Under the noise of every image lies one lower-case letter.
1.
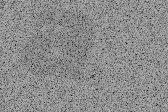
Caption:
dark a
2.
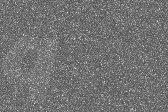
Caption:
light q
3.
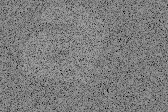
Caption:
light a
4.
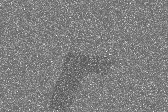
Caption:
dark r
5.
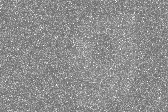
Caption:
light g
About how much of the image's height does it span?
nearly all
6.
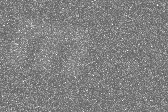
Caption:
light m
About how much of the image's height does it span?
half
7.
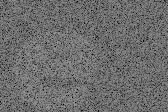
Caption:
light e
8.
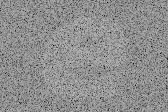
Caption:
light e
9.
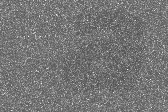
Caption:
dark a
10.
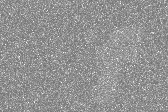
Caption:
light f
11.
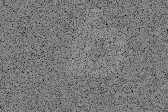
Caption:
light b
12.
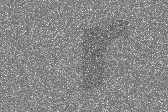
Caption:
dark r
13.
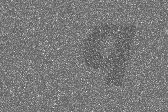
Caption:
dark q
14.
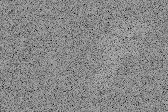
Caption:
light f
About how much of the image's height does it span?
two thirds
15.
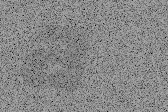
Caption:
dark a
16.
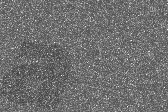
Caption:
dark a
